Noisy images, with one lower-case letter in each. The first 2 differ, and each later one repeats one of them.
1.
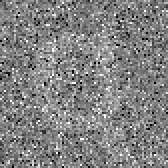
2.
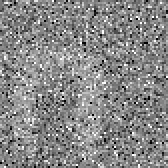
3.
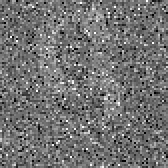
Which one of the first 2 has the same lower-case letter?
1
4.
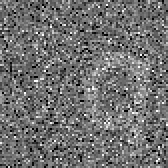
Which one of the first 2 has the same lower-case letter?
1
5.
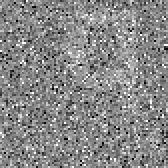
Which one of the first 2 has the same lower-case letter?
1
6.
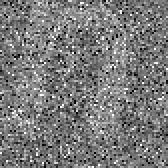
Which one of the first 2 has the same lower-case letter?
2
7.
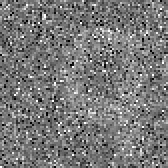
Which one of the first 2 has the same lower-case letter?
1
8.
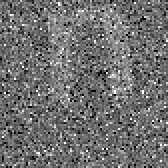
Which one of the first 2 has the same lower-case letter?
2
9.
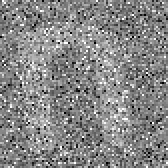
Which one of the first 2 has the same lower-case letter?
2
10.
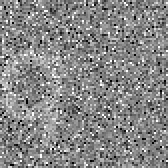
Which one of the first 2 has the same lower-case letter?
1
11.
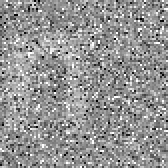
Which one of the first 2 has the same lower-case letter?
2
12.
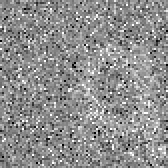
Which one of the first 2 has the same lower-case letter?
1
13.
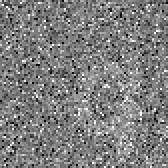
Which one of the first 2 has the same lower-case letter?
1
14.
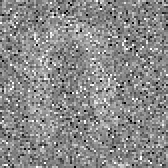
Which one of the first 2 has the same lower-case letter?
2
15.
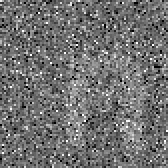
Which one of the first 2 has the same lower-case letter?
2
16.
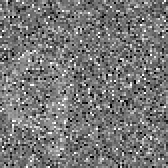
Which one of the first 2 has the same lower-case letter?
1
